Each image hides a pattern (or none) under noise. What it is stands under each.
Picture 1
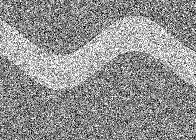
a wavy band
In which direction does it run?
left to right
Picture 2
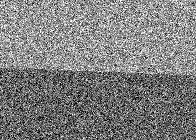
a sharp edge
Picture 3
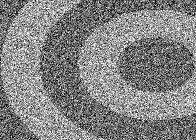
rings round one point
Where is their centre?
middle right
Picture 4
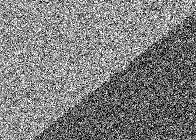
a sharp edge
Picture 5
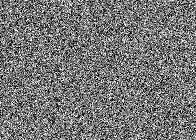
only noise
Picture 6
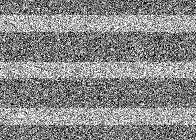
horizontal stripes
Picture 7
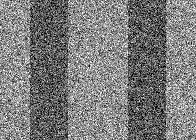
vertical stripes
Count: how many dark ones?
2
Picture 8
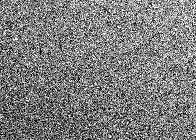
a smooth slope
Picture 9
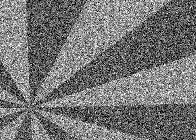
spokes from one point
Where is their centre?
bottom left
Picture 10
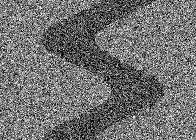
a wavy band
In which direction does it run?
top to bottom
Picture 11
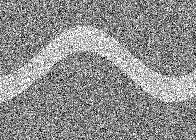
a wavy band
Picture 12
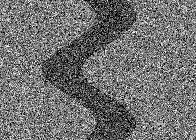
a wavy band
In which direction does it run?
top to bottom
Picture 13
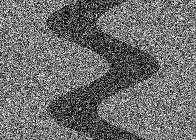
a wavy band
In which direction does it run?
top to bottom
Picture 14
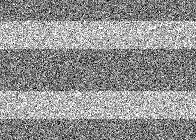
horizontal stripes
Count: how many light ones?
2
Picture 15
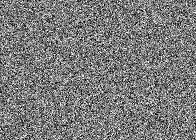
only noise
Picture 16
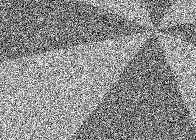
spokes from one point
